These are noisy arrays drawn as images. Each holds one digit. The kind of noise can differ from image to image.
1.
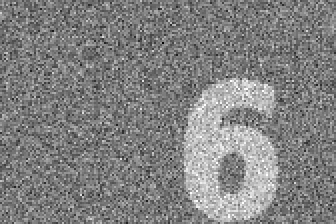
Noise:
low rank plus noise
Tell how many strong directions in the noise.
two
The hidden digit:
6
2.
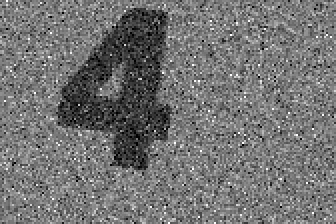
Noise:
heavy tails
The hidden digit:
4
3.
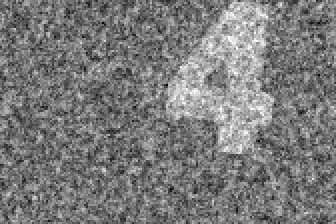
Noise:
blotchy
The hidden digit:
4
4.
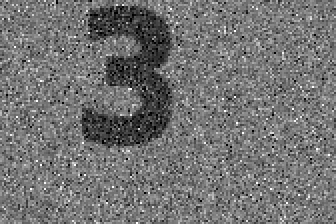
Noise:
heavy tails
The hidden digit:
3
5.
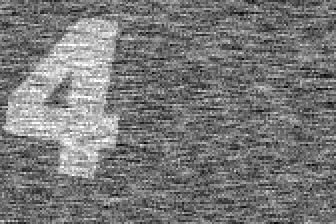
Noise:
streaked along the rows
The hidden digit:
4
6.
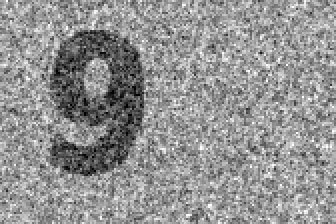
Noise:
blotchy
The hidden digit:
9
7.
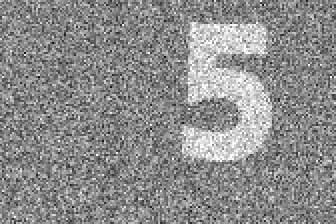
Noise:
low rank plus noise
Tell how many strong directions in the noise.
three or four
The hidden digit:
5
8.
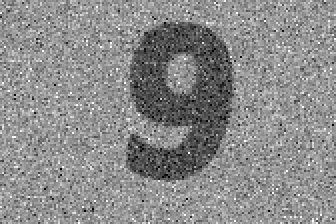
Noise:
heavy tails
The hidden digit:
9
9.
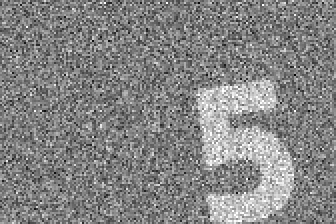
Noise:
low rank plus noise
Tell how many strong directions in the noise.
two
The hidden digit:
5
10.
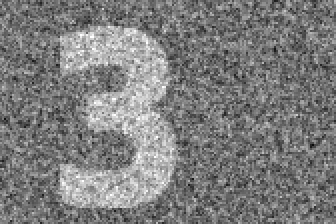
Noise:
blotchy
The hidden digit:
3
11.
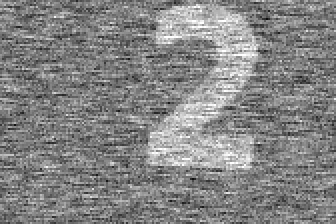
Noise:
streaked along the rows
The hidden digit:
2
